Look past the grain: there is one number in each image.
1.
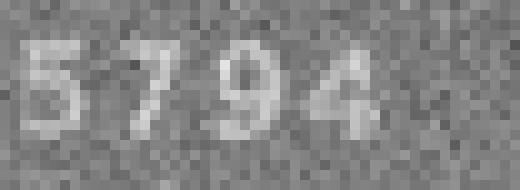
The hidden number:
5794
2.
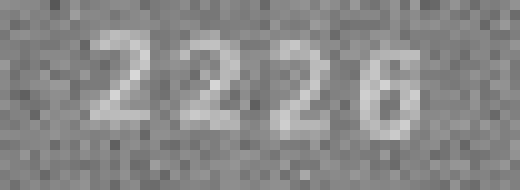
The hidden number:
2226
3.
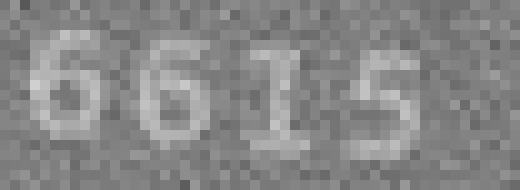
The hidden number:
6615
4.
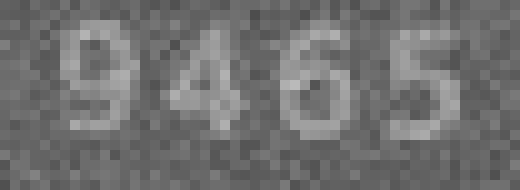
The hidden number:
9465
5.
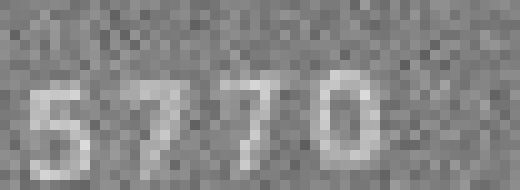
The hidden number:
5770
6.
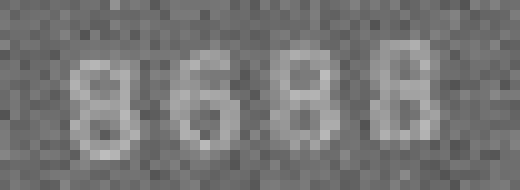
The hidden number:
8688
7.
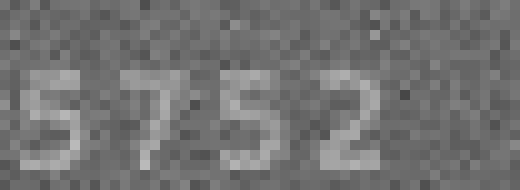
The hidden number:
5752
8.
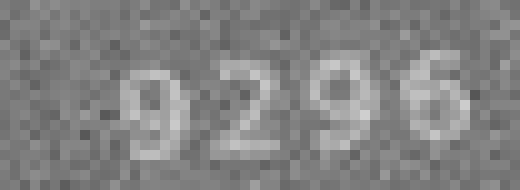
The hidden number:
9296
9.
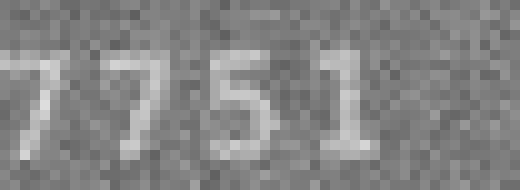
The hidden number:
7751
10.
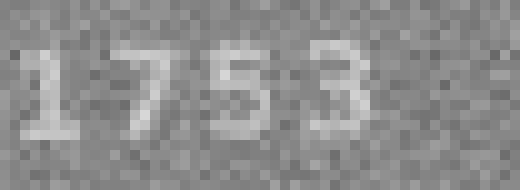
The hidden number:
1753
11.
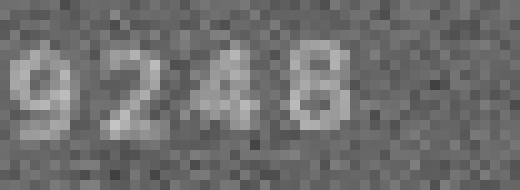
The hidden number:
9248
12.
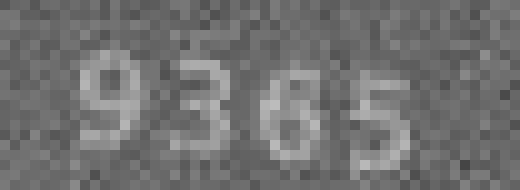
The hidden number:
9365
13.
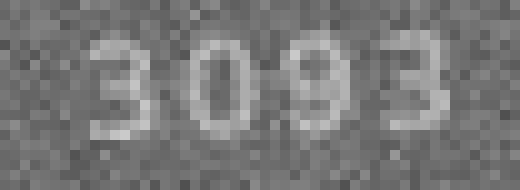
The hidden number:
3093
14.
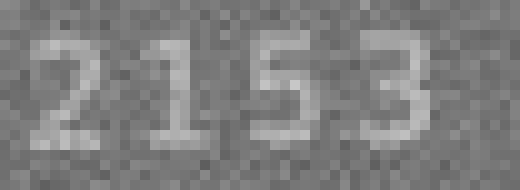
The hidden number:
2153
